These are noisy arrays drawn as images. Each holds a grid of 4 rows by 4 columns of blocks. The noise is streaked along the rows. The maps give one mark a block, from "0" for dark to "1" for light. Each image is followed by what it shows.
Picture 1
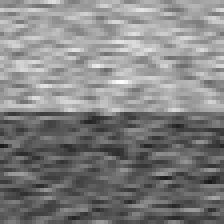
1 1 1 1
1 1 1 1
0 0 0 0
0 0 0 0
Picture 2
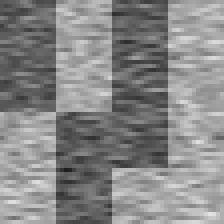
0 1 0 1
0 1 0 1
1 0 0 1
1 0 1 1
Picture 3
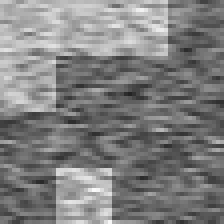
1 1 1 0
1 0 0 0
0 0 0 0
0 1 0 0
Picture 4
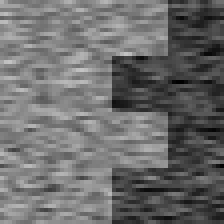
1 1 1 0
1 1 0 0
1 1 1 0
1 1 0 0
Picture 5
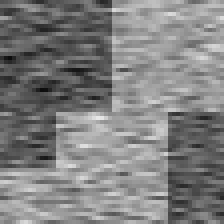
0 0 1 1
0 0 1 1
0 1 1 0
1 1 1 0
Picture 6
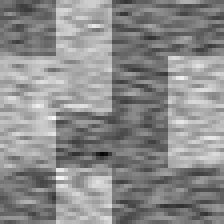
0 1 0 0
1 1 0 1
1 0 0 1
0 1 0 0
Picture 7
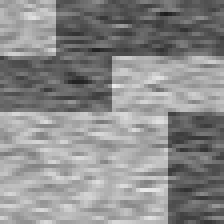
1 0 0 0
0 0 1 1
1 1 1 0
1 1 1 0
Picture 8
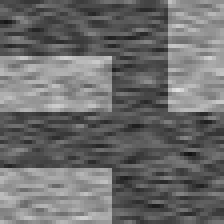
0 0 0 1
1 1 0 1
0 0 0 0
1 1 0 0
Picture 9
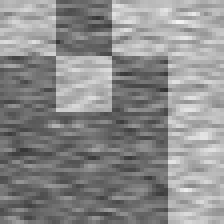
1 0 1 1
0 1 0 1
0 0 0 1
0 0 0 1
